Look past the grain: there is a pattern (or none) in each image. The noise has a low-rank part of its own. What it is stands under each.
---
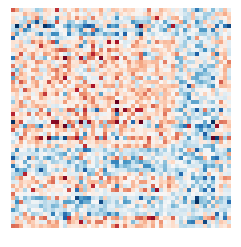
bands of rows crossing bands of columns
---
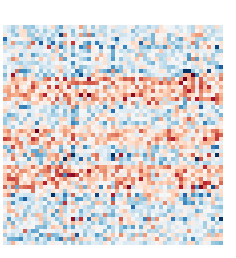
bands of rows
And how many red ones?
3
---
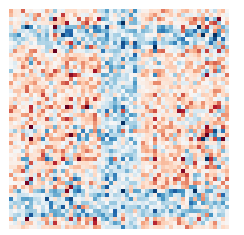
bands of rows crossing bands of columns
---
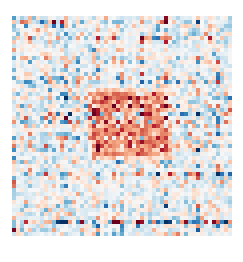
one block
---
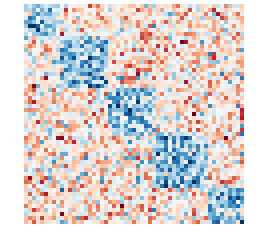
blocks along the diagonal
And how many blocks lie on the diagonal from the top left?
5
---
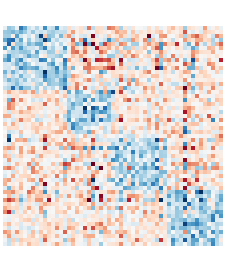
blocks along the diagonal
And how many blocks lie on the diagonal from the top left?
4
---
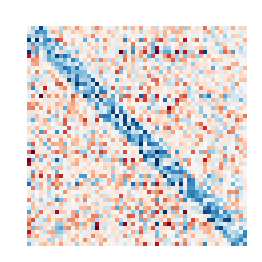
a diagonal band
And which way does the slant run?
top left to bottom right
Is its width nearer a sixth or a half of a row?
a sixth
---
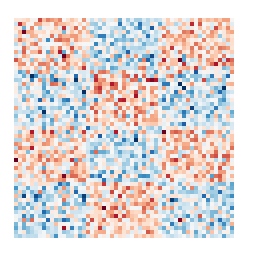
a checkerboard
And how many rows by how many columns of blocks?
4 by 3
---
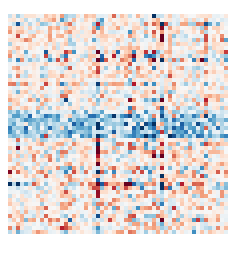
one band of rows
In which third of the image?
middle
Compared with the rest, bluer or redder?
bluer
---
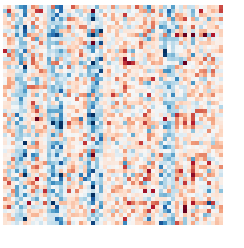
bands of columns
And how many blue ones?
4
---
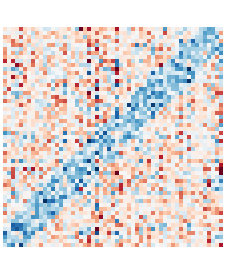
a diagonal band
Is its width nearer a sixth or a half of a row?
a sixth
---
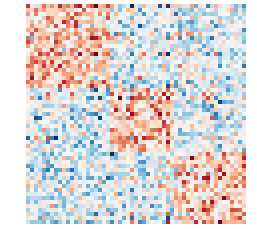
blocks along the diagonal
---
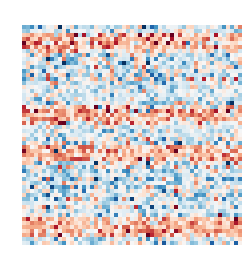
bands of rows
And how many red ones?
4
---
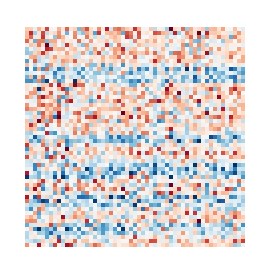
bands of rows
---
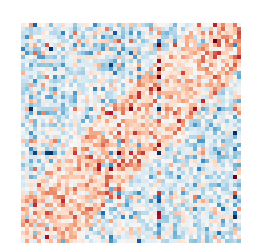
a diagonal band
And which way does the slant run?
bottom left to top right
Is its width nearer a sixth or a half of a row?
a half
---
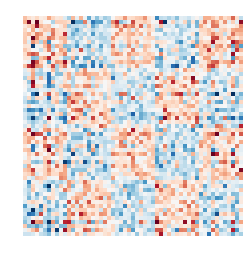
a checkerboard
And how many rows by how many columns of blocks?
4 by 5
